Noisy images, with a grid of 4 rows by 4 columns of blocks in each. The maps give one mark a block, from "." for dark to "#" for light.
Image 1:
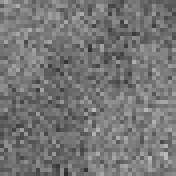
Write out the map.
##..
#..#
..##
..##
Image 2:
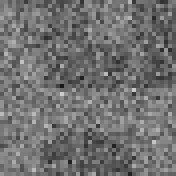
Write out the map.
#.#.
#...
####
#..#
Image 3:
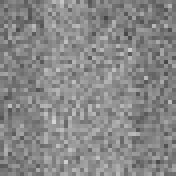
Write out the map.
.#..
.##.
.##.
.##.
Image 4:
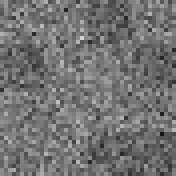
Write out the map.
##.#
.##.
####
##..
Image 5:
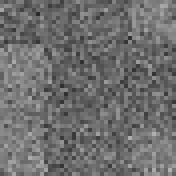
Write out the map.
...#
#...
#...
#..#
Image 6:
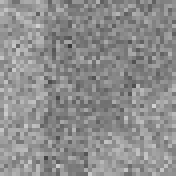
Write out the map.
#...
#...
#..#
#.##
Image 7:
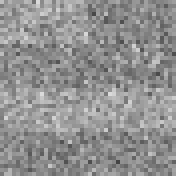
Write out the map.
##..
....
####
....
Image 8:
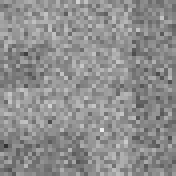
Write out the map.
###.
.##.
###.
..#.
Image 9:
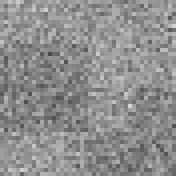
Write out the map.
####
..##
..#.
##..
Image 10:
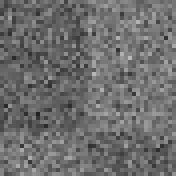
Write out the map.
..##
..##
..##
##..
